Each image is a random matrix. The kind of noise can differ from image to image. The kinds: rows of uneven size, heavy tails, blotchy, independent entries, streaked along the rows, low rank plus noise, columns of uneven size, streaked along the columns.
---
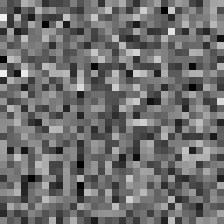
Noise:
low rank plus noise
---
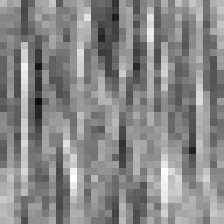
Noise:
streaked along the columns
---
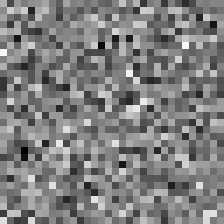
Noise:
independent entries
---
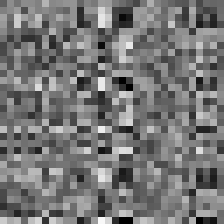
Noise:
low rank plus noise
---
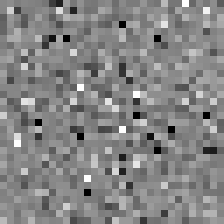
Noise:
heavy tails
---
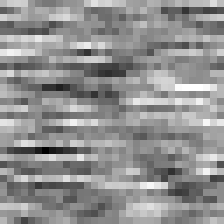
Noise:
streaked along the rows
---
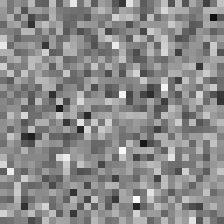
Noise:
independent entries
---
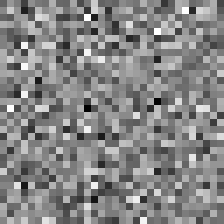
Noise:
low rank plus noise
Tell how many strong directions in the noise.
five to eight
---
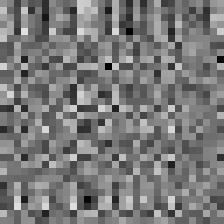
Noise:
low rank plus noise
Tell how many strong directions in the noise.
one
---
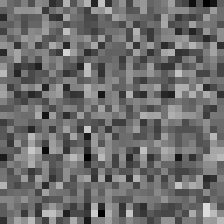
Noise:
low rank plus noise
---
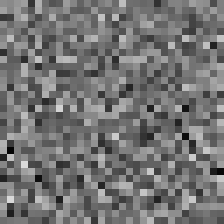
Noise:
low rank plus noise
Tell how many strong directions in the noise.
five to eight
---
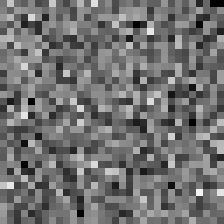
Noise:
low rank plus noise
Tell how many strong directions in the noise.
five to eight
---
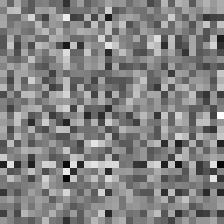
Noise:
low rank plus noise
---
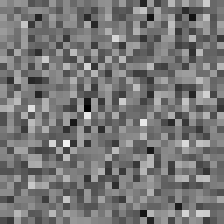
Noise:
low rank plus noise
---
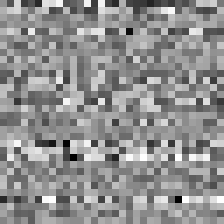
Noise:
rows of uneven size
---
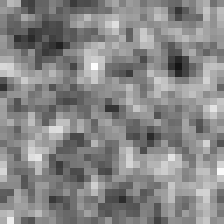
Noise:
blotchy
